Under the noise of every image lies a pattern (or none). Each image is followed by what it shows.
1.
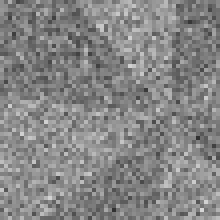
spokes from one point
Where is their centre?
middle right
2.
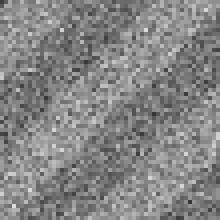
diagonal stripes
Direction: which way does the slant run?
bottom left to top right
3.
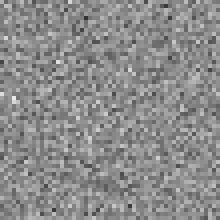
only noise
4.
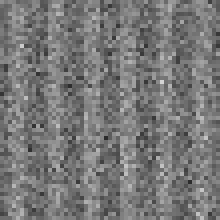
vertical stripes
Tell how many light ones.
6
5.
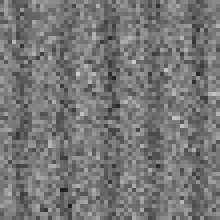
vertical stripes
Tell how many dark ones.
5
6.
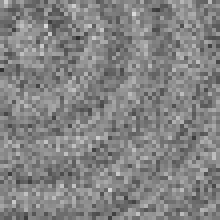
rings round one point
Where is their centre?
top left
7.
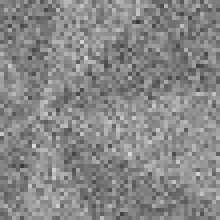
spokes from one point
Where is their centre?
middle left
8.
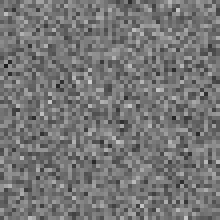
only noise
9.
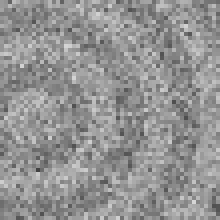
rings round one point
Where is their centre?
middle left
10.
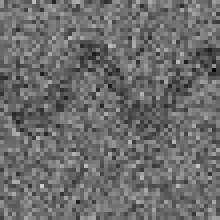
a wavy band
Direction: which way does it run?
left to right
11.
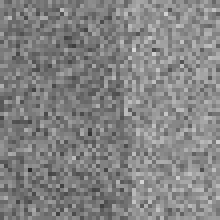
a sharp edge
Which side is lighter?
right
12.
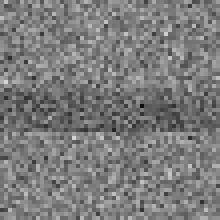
one horizontal stripe
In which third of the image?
middle
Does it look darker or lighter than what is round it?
darker
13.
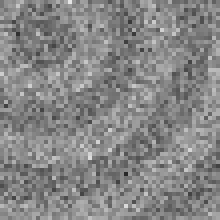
rings round one point
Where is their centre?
top left
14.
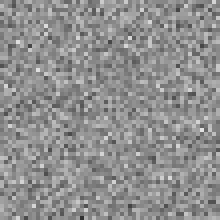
only noise
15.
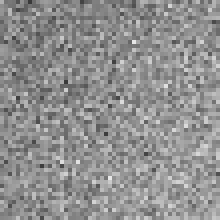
a smooth slope
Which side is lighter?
bottom right
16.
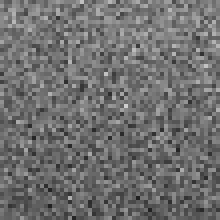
a smooth slope
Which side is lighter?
top
